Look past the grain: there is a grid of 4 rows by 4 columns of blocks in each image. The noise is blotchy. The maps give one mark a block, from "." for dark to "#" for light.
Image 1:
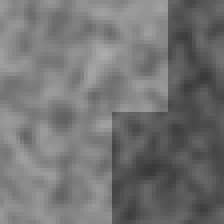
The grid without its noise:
# # # .
# # # .
# # . .
# # . .
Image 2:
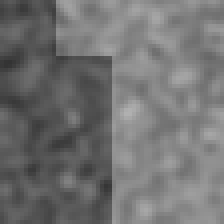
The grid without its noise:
. # # #
. . # #
. . # #
. . # #
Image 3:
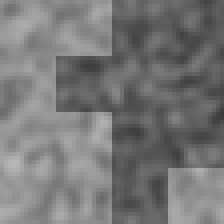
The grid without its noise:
# # . .
# . . .
# # . .
# # . #
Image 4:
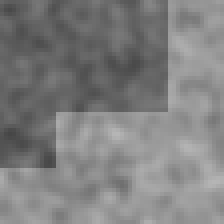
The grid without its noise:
. . . #
. . . #
. # # #
# # # #
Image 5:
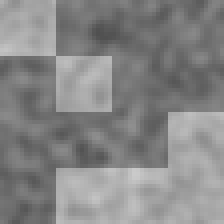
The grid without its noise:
# . . .
. # . .
. . . #
. # # #
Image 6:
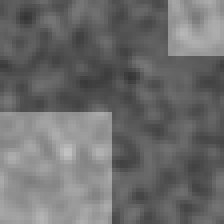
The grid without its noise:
. . . #
. . . .
# # . .
# # . .
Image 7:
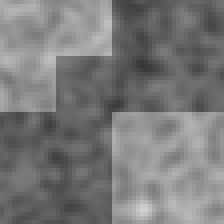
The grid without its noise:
# # . .
# . . .
. . # #
. . # #
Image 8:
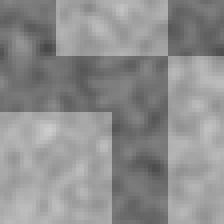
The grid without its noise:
. # # .
. . . #
# # . #
# # . #
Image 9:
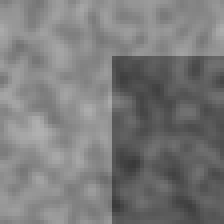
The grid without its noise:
# # # #
# # . .
# # . .
# # . .
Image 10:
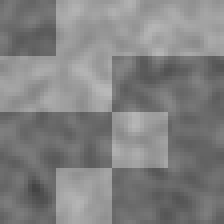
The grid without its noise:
. # # #
# # . .
. . # .
. # . .
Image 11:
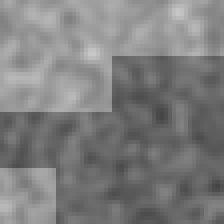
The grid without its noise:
# # # #
# # . .
. . . .
# . . .
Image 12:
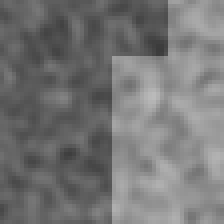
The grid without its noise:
. . . #
. . # #
. . # #
. . # #
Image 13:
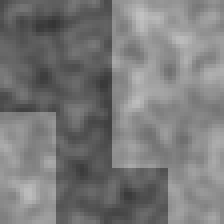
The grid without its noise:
. . # #
. . # #
# . # #
# . . #
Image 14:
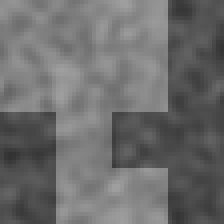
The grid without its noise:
# # # .
# # # .
. # . .
. # # .
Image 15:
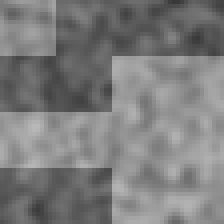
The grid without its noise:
# . . .
. . # #
# # # #
. . # #
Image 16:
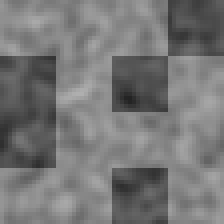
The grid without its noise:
# # # .
. # . #
. # # #
# # . #
